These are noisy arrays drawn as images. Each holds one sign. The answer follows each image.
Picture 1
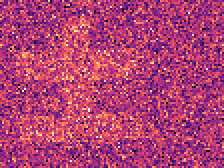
light plus-minus sign
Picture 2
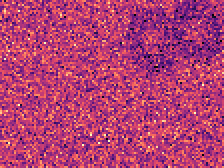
dark infinity sign, top right
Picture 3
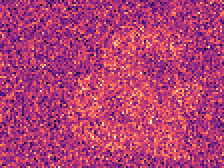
light ampersand
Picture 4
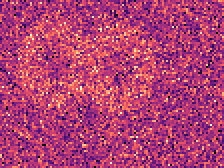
light infinity sign
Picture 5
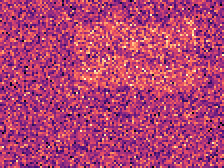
light approximately sign
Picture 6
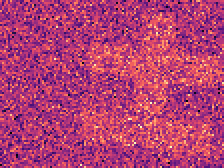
light plus-minus sign
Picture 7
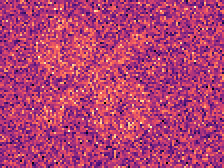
light percent sign
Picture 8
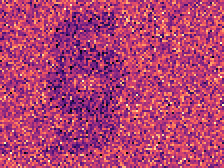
dark section sign
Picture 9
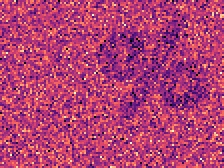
dark percent sign
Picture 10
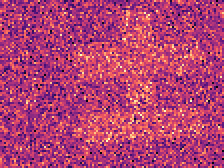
light plus-minus sign
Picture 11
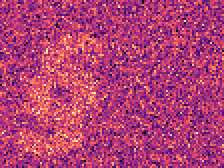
light section sign
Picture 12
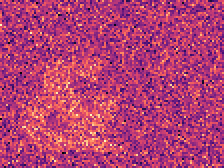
light ampersand
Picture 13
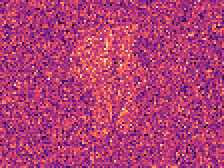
light pilcrow
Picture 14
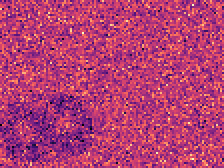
dark infinity sign, bottom left
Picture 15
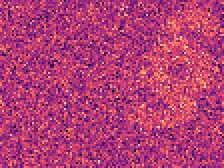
light section sign
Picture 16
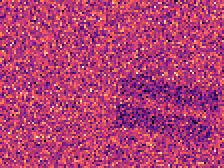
dark equals sign
